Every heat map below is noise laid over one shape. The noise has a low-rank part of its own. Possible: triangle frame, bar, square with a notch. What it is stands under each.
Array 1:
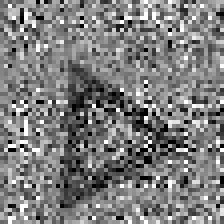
triangle frame
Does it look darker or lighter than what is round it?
darker
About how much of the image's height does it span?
two thirds
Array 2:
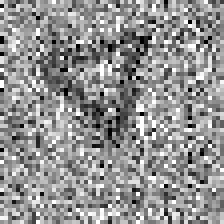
triangle frame
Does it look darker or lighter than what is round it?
darker
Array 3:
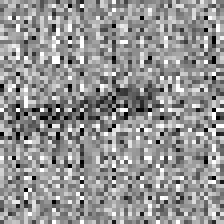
bar
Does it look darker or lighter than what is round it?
darker
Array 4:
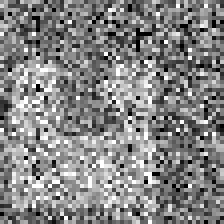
square with a notch
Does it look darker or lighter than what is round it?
lighter
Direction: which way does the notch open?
up
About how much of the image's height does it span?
two thirds
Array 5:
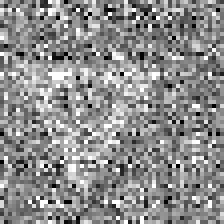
triangle frame
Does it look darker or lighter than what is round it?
lighter
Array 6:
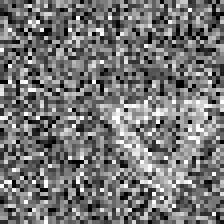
triangle frame
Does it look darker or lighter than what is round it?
lighter
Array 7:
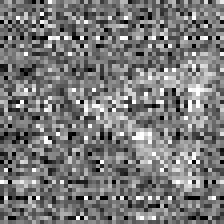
triangle frame
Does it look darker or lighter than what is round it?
lighter
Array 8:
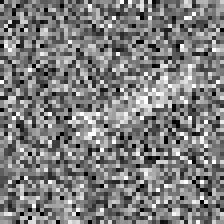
bar
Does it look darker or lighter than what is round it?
lighter
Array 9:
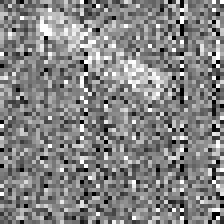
bar
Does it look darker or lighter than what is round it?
lighter
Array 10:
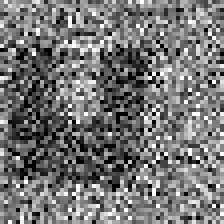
square with a notch
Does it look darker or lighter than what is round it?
darker
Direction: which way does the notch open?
up
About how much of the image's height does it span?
two thirds
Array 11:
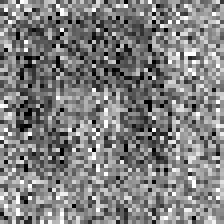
square with a notch
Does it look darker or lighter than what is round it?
darker
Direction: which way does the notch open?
down
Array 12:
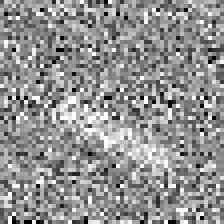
bar
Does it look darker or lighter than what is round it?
lighter
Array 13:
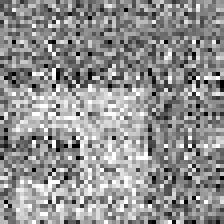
square with a notch
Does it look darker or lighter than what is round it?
lighter
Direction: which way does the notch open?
left
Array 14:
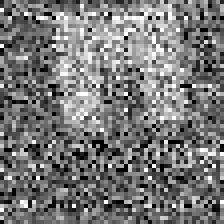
square with a notch
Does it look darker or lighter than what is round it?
lighter
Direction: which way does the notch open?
down
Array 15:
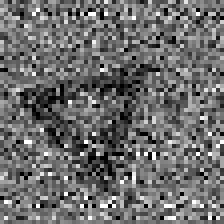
triangle frame
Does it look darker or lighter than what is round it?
darker
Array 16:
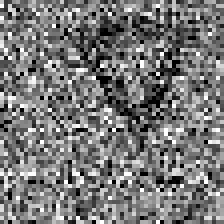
triangle frame
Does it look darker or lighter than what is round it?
darker
